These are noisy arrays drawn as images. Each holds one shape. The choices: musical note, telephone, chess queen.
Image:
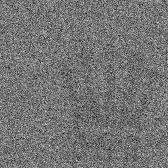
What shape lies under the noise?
chess queen
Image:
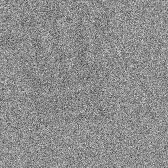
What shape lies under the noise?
chess queen
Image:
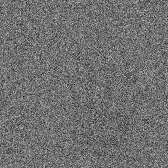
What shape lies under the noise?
chess queen
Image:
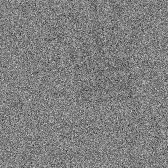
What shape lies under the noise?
chess queen
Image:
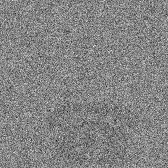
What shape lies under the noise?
telephone
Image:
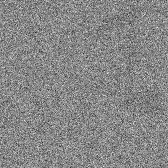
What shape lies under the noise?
musical note
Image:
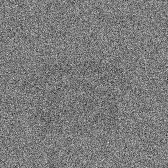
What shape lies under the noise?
telephone
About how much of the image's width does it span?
two thirds
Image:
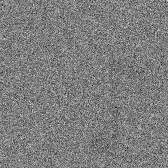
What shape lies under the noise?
musical note
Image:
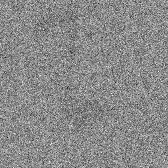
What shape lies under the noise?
musical note
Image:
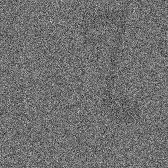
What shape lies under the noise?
musical note
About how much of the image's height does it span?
two thirds
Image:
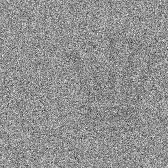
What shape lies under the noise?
chess queen
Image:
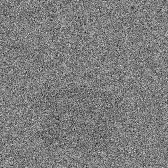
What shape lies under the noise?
telephone
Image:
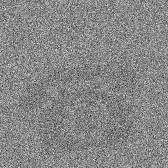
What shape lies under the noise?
telephone
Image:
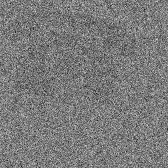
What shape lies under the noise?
telephone
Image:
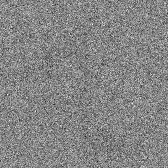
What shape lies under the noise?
musical note
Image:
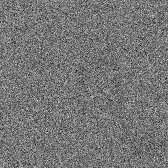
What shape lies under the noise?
musical note
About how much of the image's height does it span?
two thirds
